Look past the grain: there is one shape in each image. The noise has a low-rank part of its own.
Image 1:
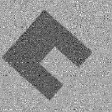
dark square with a notch
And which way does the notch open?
down and right
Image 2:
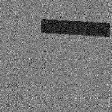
dark bar
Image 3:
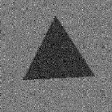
dark triangle
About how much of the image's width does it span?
two thirds
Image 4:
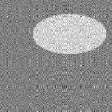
light ellipse
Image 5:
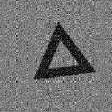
dark triangle frame
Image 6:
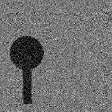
dark lollipop
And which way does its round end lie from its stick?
up
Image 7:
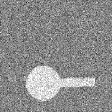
light lollipop
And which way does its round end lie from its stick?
left
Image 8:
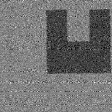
dark square with a notch
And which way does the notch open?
up
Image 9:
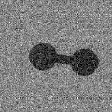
dark dumbbell
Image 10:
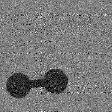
dark dumbbell
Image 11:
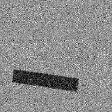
dark bar
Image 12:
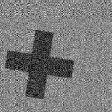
dark cross
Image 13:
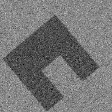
dark square with a notch
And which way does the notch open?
down and right
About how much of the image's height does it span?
nearly all
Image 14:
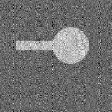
light lollipop
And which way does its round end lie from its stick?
right
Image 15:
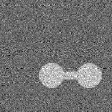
light dumbbell
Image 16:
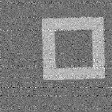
light square frame
